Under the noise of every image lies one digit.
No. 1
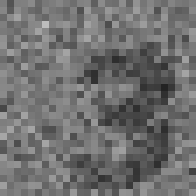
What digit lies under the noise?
3
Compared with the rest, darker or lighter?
darker
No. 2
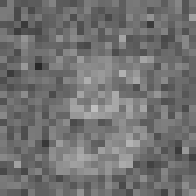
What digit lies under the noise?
5
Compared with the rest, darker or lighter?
lighter
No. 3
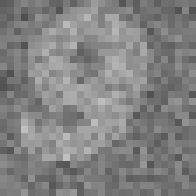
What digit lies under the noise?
9
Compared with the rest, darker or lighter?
lighter
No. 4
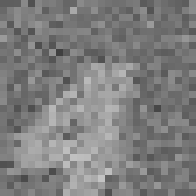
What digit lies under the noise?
4
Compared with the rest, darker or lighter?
lighter
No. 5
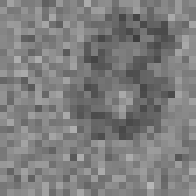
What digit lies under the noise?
8
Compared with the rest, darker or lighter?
darker
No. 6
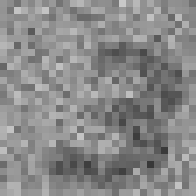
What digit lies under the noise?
3
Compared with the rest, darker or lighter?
darker
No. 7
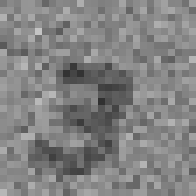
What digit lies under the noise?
3
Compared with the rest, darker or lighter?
darker
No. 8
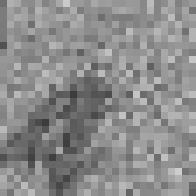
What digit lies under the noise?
4
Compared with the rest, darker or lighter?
darker
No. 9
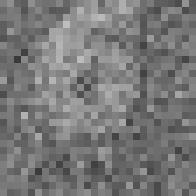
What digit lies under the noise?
6
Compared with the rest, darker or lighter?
lighter
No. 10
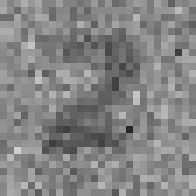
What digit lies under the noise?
2
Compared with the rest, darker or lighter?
darker
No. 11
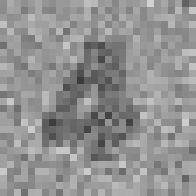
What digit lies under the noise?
4
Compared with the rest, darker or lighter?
darker
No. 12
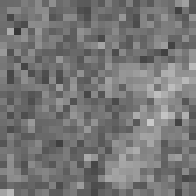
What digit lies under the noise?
7
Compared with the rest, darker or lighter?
lighter
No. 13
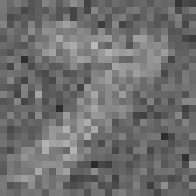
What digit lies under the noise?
7
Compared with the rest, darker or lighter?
lighter
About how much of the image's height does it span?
nearly all
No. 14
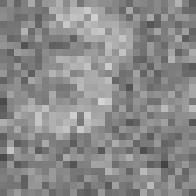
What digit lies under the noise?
3
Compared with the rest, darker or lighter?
lighter
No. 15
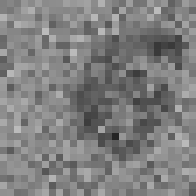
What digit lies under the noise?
6
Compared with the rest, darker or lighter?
darker
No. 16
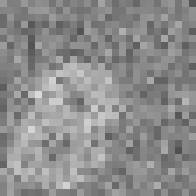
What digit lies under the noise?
8
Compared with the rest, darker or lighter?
lighter
